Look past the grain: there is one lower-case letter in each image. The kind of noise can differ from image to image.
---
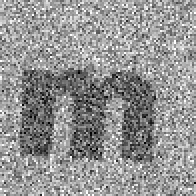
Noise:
independent entries
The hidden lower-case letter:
m
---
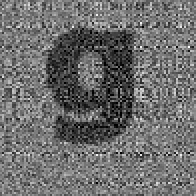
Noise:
low rank plus noise
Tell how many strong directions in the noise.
two
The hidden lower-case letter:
g
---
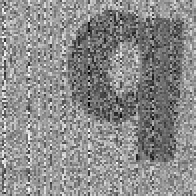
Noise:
columns of uneven size
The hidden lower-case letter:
q
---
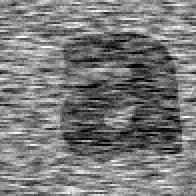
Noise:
streaked along the rows
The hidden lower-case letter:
a
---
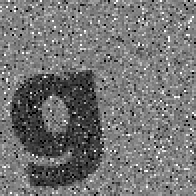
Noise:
heavy tails
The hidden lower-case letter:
g
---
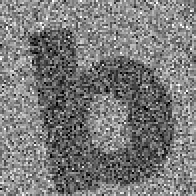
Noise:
independent entries
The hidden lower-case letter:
b
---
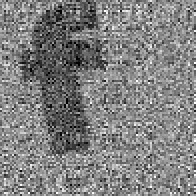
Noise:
low rank plus noise
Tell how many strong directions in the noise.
three or four
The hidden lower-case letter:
f
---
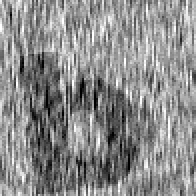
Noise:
streaked along the columns
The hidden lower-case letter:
b
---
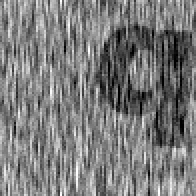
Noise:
streaked along the columns
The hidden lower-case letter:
q
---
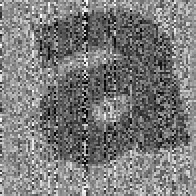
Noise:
columns of uneven size
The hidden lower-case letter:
a
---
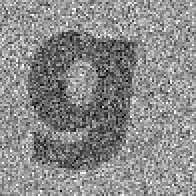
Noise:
independent entries
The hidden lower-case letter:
g
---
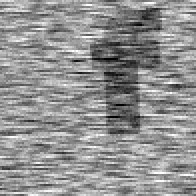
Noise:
streaked along the rows
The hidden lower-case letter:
f
